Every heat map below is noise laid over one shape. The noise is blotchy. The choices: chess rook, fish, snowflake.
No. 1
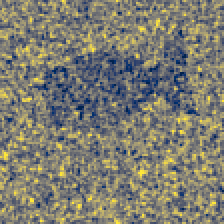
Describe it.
dark fish
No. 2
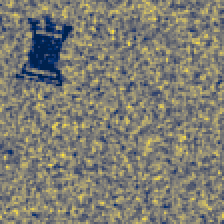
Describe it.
dark chess rook, top left
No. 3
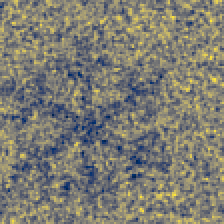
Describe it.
dark snowflake
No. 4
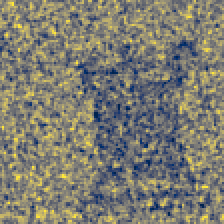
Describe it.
dark chess rook
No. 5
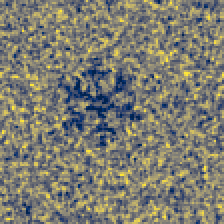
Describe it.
dark snowflake, centre
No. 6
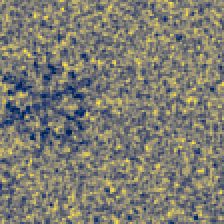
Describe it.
dark snowflake, middle left
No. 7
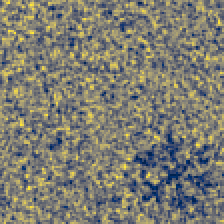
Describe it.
dark snowflake, bottom right
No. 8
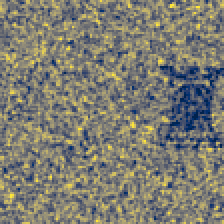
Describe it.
dark chess rook, middle right
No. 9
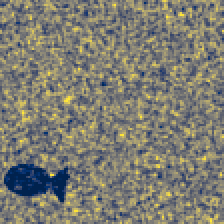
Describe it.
dark fish, bottom left
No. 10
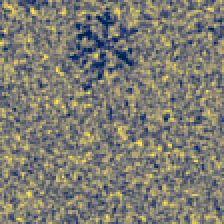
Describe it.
dark snowflake, top middle
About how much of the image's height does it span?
a third
